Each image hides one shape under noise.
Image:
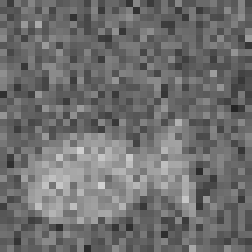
fish
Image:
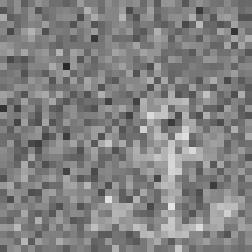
anchor
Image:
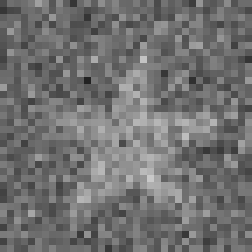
star
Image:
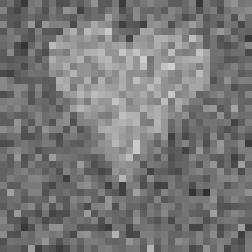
heart
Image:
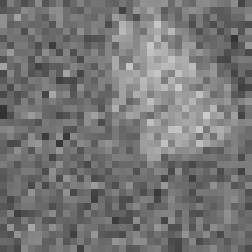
chess knight
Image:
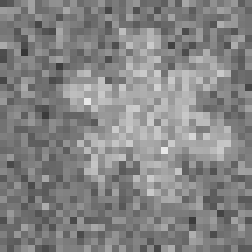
asterisk
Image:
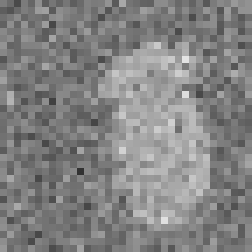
footprint
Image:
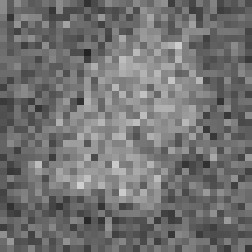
chess knight
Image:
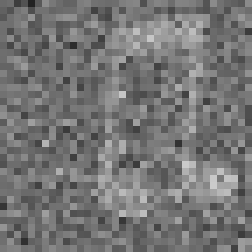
pair of musical notes
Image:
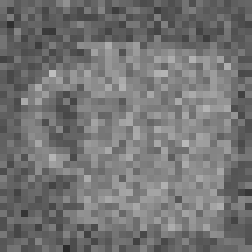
cup
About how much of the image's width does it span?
nearly all
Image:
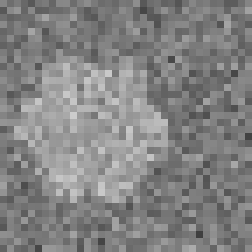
flower
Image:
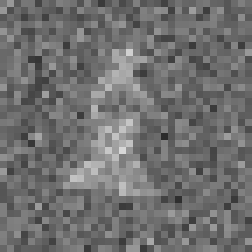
chess bishop
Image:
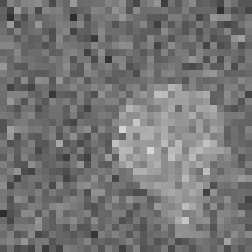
light bulb
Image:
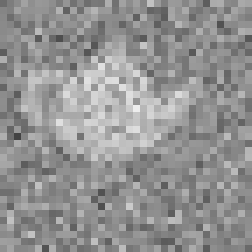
teapot
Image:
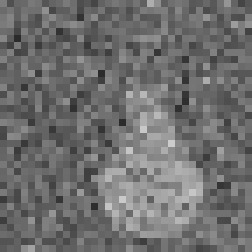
pear
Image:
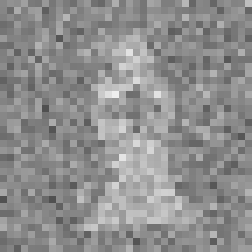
chess bishop
